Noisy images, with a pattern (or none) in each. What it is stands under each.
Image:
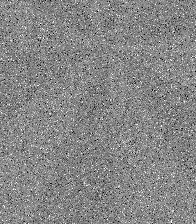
spokes from one point
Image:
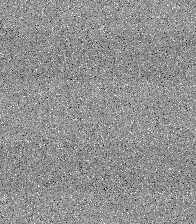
horizontal stripes
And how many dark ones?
2
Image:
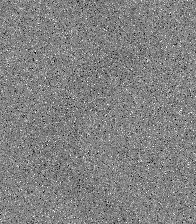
a wavy band
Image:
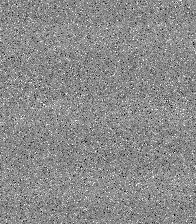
horizontal stripes
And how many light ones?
3
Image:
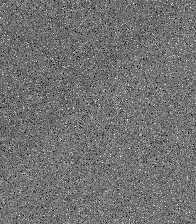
a sharp edge
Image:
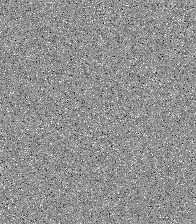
only noise
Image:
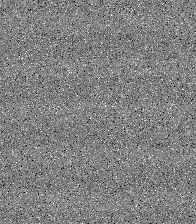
horizontal stripes
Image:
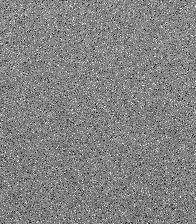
a smooth slope
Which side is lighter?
top
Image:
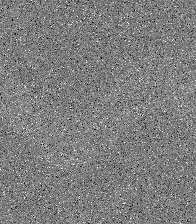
a wavy band
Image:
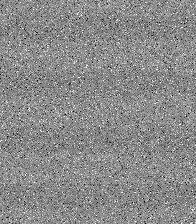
horizontal stripes
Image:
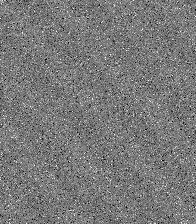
diagonal stripes
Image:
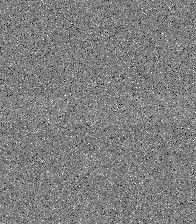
one horizontal stripe
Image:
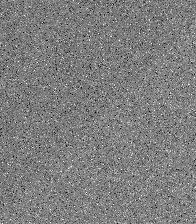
a sharp edge
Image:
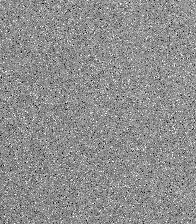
a smooth slope
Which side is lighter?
top right
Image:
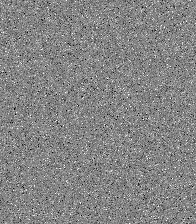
only noise
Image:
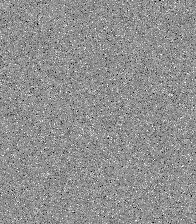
only noise
